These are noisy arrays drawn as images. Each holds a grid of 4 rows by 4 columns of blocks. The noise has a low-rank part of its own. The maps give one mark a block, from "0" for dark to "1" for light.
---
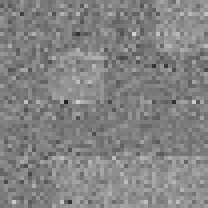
0 0 0 1
0 1 0 0
0 0 0 0
0 1 1 1
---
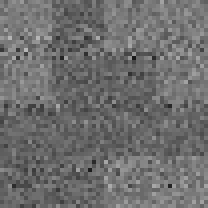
1 0 1 1
1 0 0 1
0 0 0 0
0 0 1 1
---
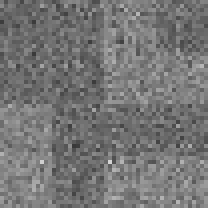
0 0 1 0
0 0 1 1
1 0 0 0
1 0 1 1
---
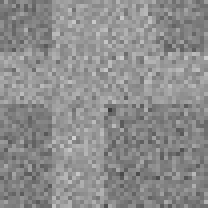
0 1 1 0
1 1 1 1
0 1 0 0
0 1 0 0
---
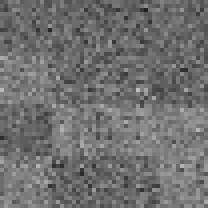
0 0 0 0
1 0 0 0
0 1 1 1
1 0 0 1
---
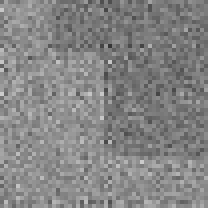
1 0 0 0
1 1 0 0
1 1 0 0
1 1 1 1
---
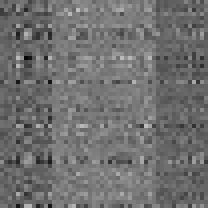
0 1 1 0
0 1 1 0
0 1 1 0
0 1 1 0
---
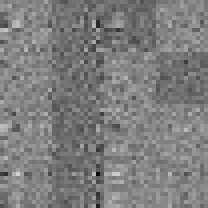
1 0 0 1
1 0 1 0
1 0 1 1
1 0 1 1
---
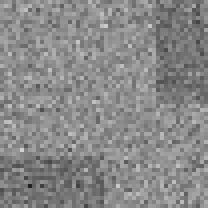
1 1 1 0
1 1 1 0
1 1 1 1
0 0 1 1
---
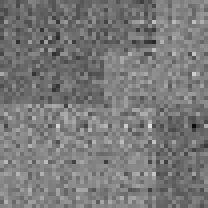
0 0 0 1
0 0 1 1
1 1 1 0
1 1 1 0
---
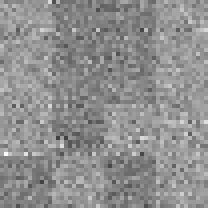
1 0 0 1
1 0 0 1
1 0 1 1
0 1 0 1
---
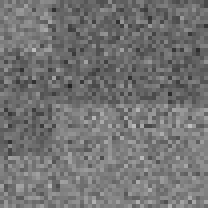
1 0 0 0
0 0 0 0
0 1 1 1
1 1 1 1
